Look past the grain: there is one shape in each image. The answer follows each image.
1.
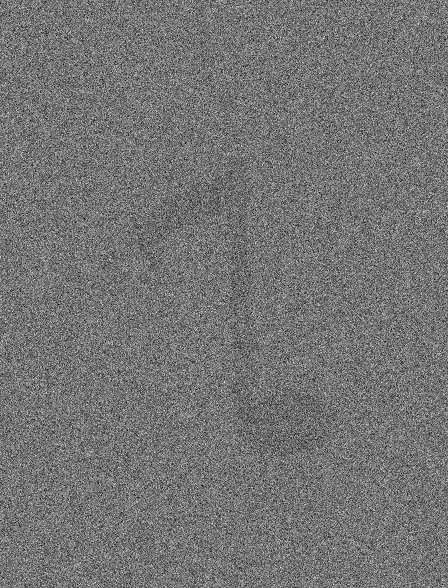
musical note
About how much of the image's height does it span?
half
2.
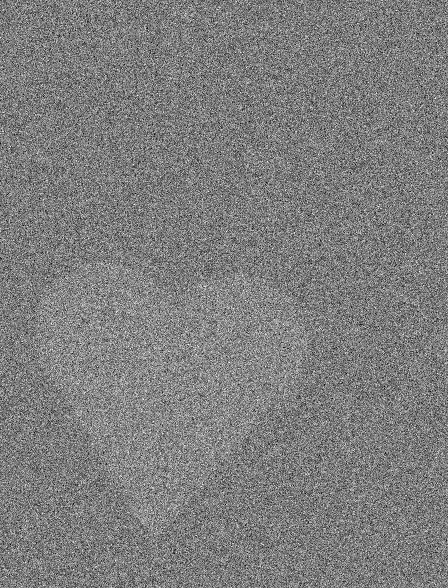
heart
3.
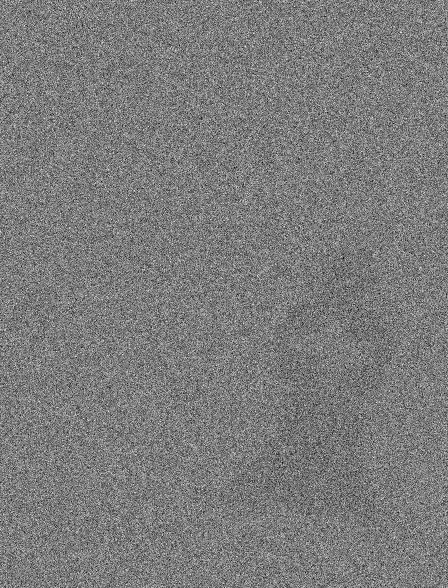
chess bishop
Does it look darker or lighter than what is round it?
darker
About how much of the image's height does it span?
half
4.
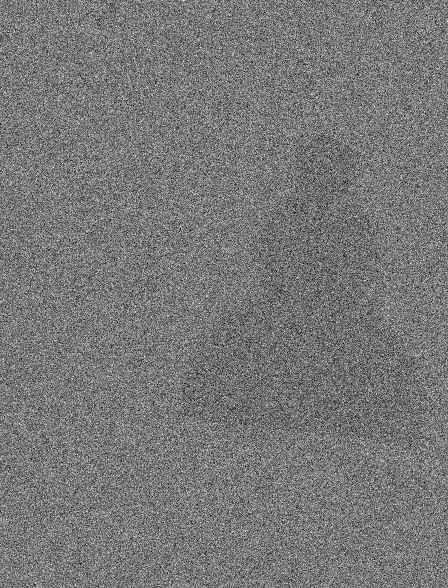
chess pawn
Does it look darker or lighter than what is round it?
darker
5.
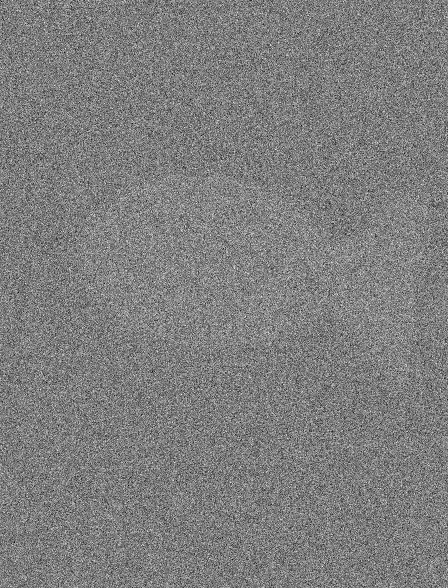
fish
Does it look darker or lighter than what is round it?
lighter
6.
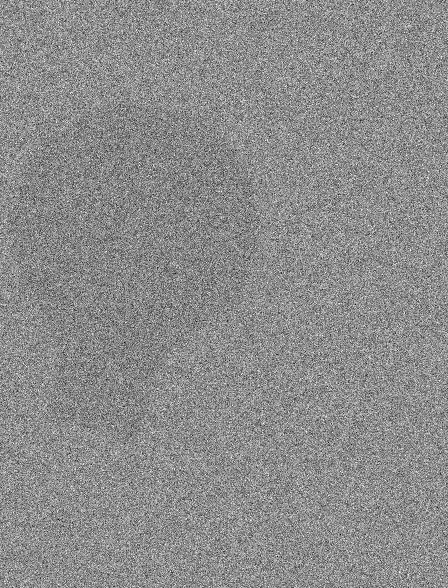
light bulb
